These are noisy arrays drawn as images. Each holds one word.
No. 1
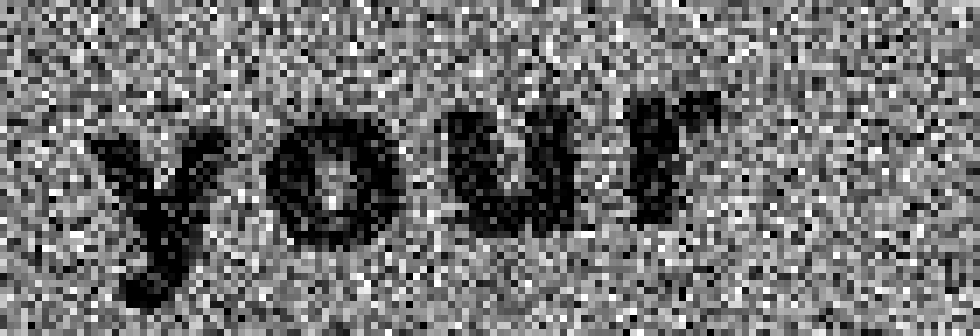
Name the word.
your
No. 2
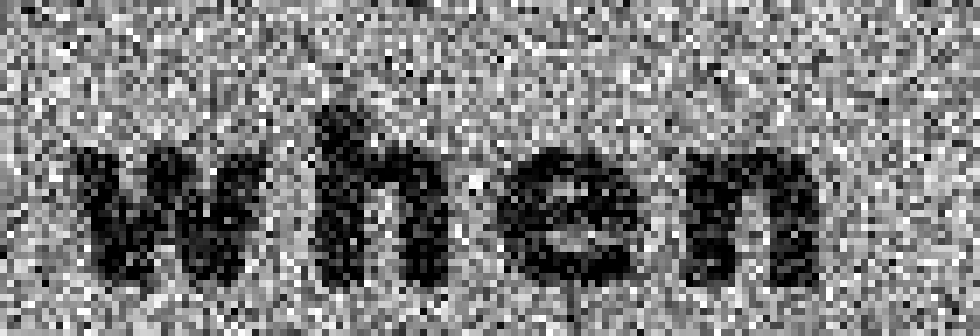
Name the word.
when
